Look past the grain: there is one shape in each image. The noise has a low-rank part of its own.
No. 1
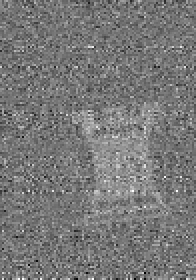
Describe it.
light chess rook
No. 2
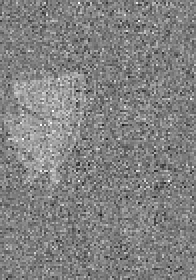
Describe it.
light chess knight, middle left
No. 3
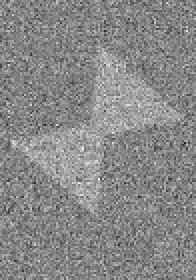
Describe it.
light bow tie
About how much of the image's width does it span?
nearly all
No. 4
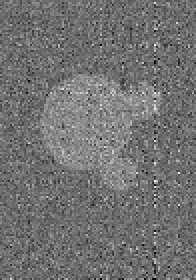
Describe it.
light bear's head
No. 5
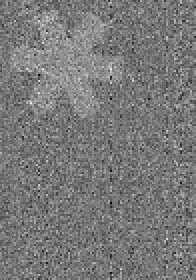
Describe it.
light asterisk
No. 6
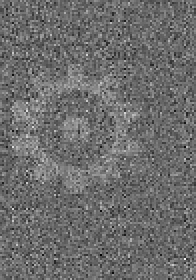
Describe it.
light gear
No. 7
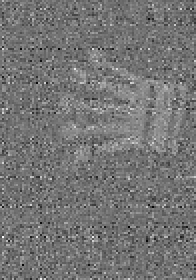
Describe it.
light chess queen
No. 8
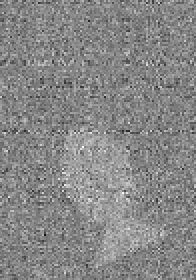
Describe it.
light fish
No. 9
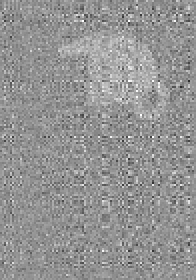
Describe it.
light teapot
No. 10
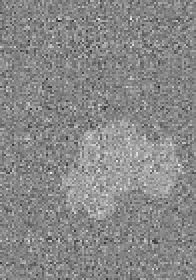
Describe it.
light car
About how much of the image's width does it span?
two thirds
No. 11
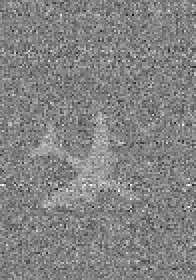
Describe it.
light airplane
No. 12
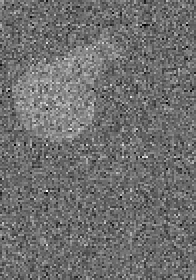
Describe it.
light pear
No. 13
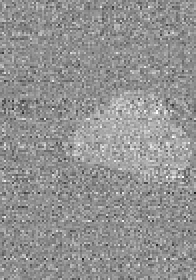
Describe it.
light cloud
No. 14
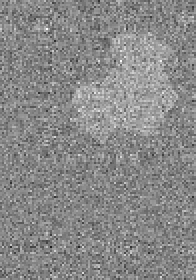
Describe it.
light car
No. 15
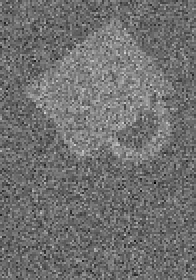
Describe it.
light cup
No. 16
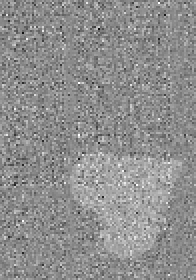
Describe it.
light heart
